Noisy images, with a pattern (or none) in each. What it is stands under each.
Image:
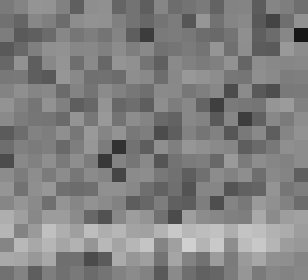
one horizontal stripe
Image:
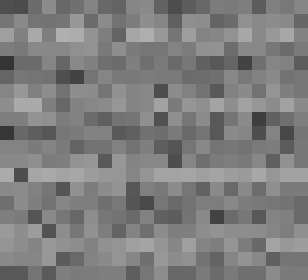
horizontal stripes
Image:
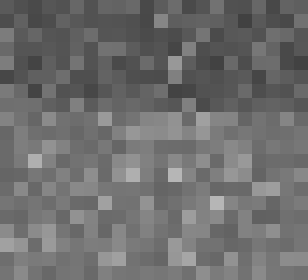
a sharp edge
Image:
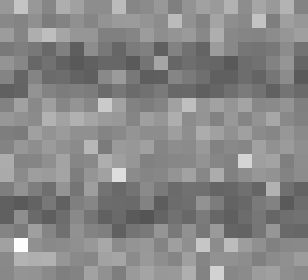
horizontal stripes
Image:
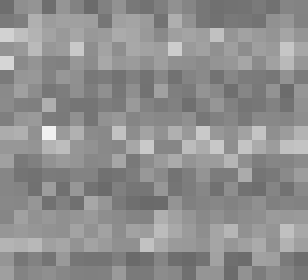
horizontal stripes
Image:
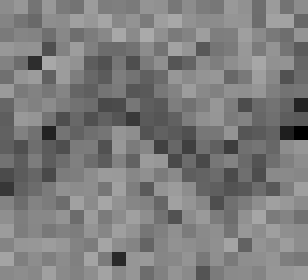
a wavy band
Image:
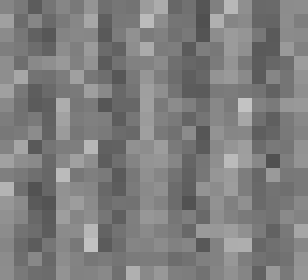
vertical stripes
